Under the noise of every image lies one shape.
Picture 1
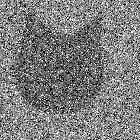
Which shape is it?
cat's head
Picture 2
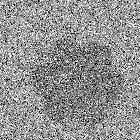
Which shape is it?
flower
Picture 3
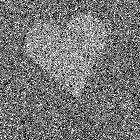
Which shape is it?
heart
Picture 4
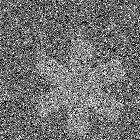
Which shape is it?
asterisk
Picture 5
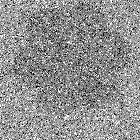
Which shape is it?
flower
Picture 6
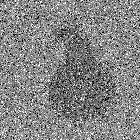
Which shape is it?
pear
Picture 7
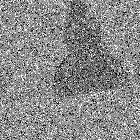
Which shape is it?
chess pawn
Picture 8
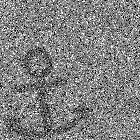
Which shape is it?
anchor
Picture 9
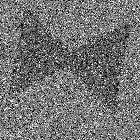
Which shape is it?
bow tie
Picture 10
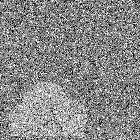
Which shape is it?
cloud
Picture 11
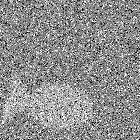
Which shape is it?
fish
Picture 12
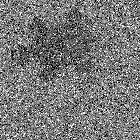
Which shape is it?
turtle
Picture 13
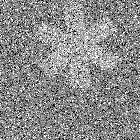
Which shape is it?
asterisk
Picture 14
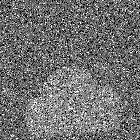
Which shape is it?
cloud
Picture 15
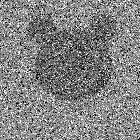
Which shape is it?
bear's head
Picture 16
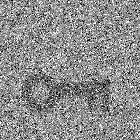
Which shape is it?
key
